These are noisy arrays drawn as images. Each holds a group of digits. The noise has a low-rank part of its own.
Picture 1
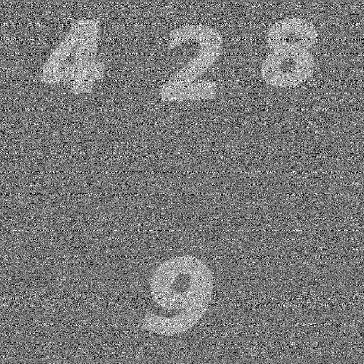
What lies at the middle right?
nothing
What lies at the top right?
8
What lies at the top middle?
2
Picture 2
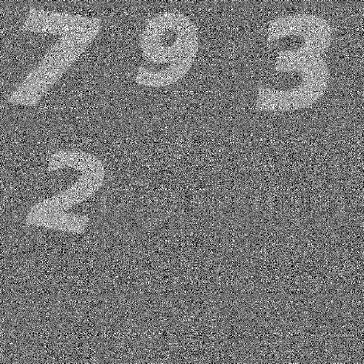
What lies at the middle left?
2
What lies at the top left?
7
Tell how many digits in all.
4
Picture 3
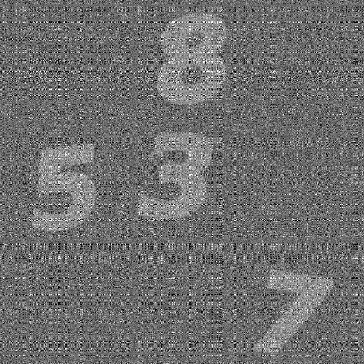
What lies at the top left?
nothing
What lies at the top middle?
8
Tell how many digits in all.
4
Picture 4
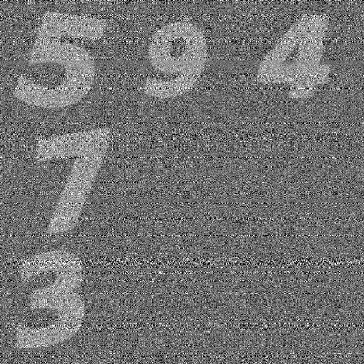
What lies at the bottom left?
3
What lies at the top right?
4
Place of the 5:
top left
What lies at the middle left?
7
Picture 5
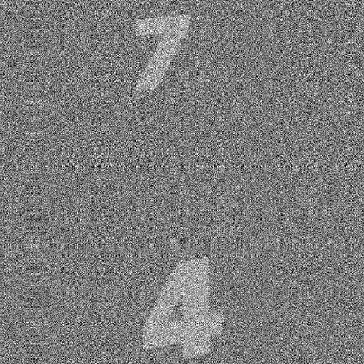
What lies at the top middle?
7
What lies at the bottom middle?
4
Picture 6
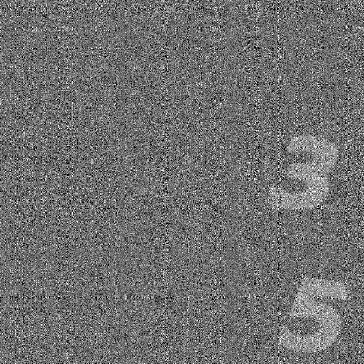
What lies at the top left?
nothing
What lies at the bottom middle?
nothing
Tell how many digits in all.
2
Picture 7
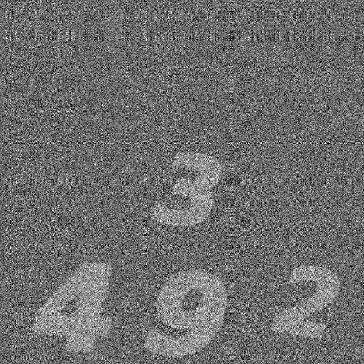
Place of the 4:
bottom left
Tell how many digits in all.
4
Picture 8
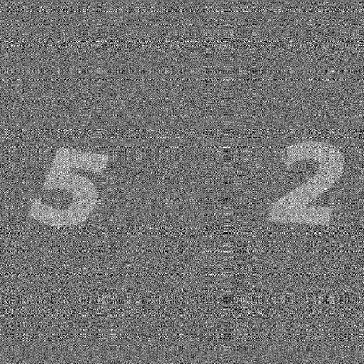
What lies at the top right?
nothing
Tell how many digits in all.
2
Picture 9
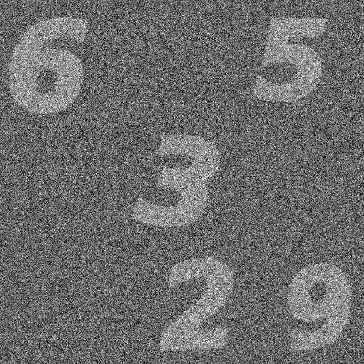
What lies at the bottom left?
nothing
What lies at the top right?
5
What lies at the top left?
6
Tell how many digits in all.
5
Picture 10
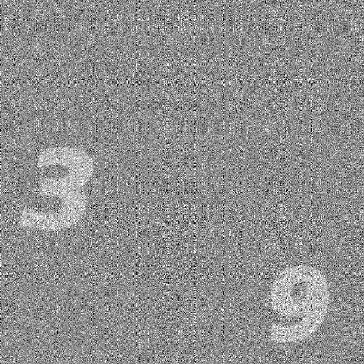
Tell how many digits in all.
2
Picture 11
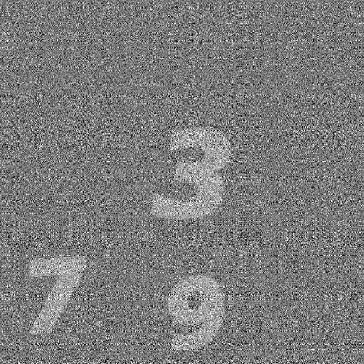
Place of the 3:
centre
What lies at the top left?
nothing
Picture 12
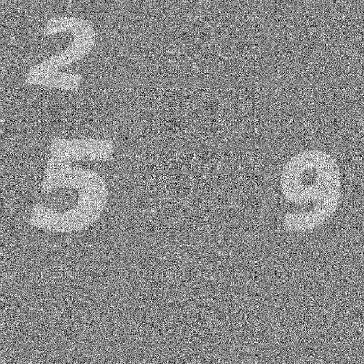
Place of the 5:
middle left
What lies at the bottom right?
nothing
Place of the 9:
middle right
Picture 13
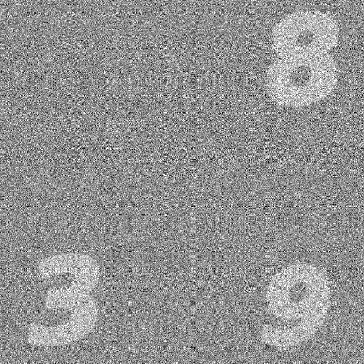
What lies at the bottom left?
3
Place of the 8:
top right
